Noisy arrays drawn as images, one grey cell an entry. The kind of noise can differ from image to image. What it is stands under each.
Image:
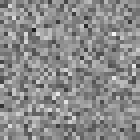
independent entries
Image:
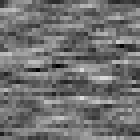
streaked along the rows
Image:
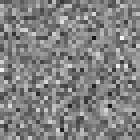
independent entries
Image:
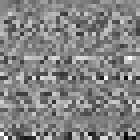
rows of uneven size
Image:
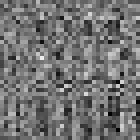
low rank plus noise
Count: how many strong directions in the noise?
one
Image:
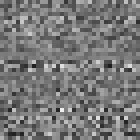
rows of uneven size
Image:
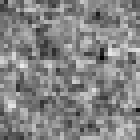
blotchy
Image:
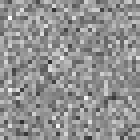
independent entries
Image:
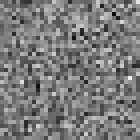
independent entries
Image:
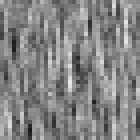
streaked along the columns
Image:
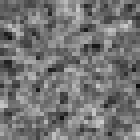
blotchy
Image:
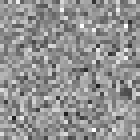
independent entries
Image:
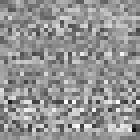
rows of uneven size
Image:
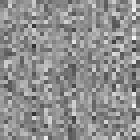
columns of uneven size
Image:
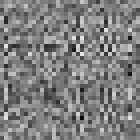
low rank plus noise
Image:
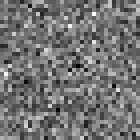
independent entries
